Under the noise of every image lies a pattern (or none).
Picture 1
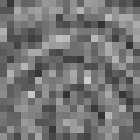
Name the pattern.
rings round one point
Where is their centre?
bottom middle
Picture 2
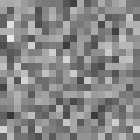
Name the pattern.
only noise
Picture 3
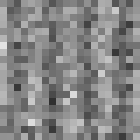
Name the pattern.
vertical stripes
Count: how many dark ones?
4
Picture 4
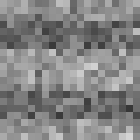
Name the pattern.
horizontal stripes
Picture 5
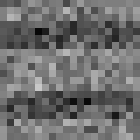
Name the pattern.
horizontal stripes
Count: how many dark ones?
2
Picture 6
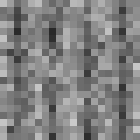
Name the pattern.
vertical stripes
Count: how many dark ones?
4
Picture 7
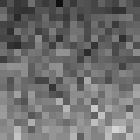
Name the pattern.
a smooth slope
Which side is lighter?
bottom
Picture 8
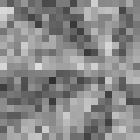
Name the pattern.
spokes from one point
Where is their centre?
middle right
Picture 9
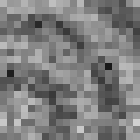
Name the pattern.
rings round one point
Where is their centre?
bottom left
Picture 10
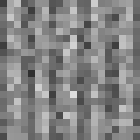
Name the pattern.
vertical stripes
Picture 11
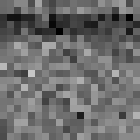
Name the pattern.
one horizontal stripe
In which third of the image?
top
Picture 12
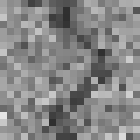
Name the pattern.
a wavy band
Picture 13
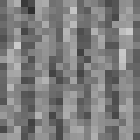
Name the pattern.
vertical stripes
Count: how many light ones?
5
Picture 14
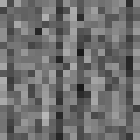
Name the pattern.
vertical stripes
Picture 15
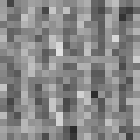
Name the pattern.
vertical stripes
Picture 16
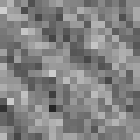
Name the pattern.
diagonal stripes
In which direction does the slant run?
top left to bottom right
